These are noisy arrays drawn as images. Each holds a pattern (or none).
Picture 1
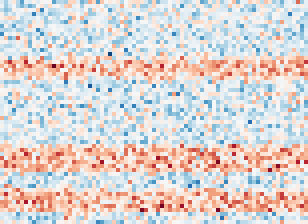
bands of rows
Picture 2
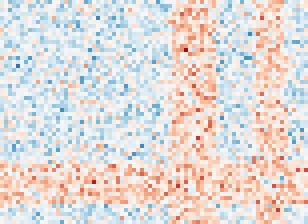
bands of rows crossing bands of columns
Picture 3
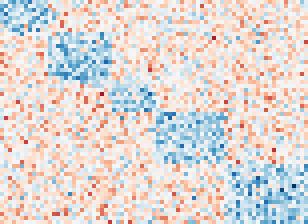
blocks along the diagonal
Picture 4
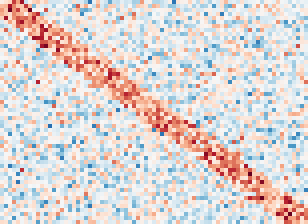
a diagonal band
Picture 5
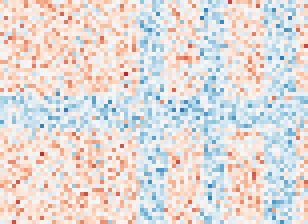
bands of rows crossing bands of columns
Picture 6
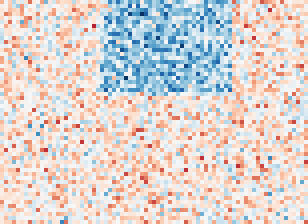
one block
